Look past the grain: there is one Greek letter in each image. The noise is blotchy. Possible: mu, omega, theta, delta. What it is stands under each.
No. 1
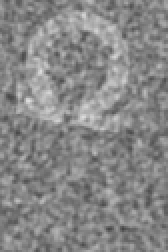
omega
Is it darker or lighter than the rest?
lighter
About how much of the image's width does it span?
two thirds
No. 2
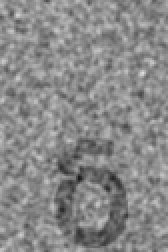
delta
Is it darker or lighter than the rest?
darker
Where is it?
bottom middle
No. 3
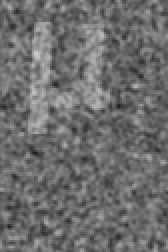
mu
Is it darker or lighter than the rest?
lighter
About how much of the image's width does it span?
half
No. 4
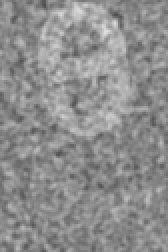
theta
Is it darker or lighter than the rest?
lighter
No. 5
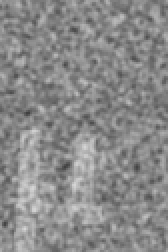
mu
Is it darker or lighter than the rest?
lighter
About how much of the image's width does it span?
half
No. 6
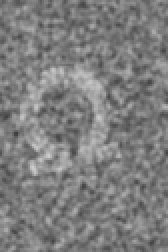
omega
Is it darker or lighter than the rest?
lighter
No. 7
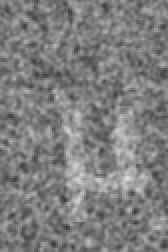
mu
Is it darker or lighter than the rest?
lighter
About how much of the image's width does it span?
half
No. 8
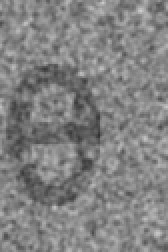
theta
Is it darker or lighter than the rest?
darker
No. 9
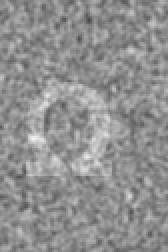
omega
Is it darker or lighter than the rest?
lighter
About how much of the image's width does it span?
half
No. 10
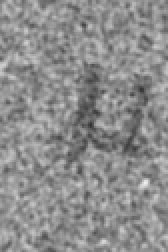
mu
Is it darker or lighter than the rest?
darker
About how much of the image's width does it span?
half
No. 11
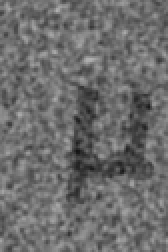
mu
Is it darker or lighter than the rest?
darker
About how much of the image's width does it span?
half
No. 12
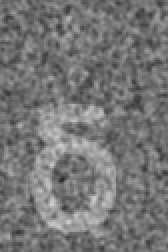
delta
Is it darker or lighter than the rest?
lighter
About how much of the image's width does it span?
half
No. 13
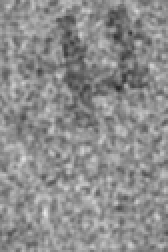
mu
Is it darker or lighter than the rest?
darker
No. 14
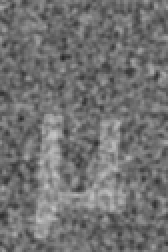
mu
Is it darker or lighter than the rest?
lighter
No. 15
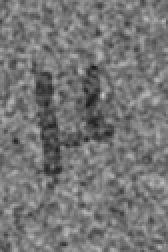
mu
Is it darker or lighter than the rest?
darker
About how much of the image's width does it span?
half
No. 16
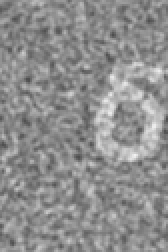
delta
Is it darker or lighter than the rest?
lighter
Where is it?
middle right
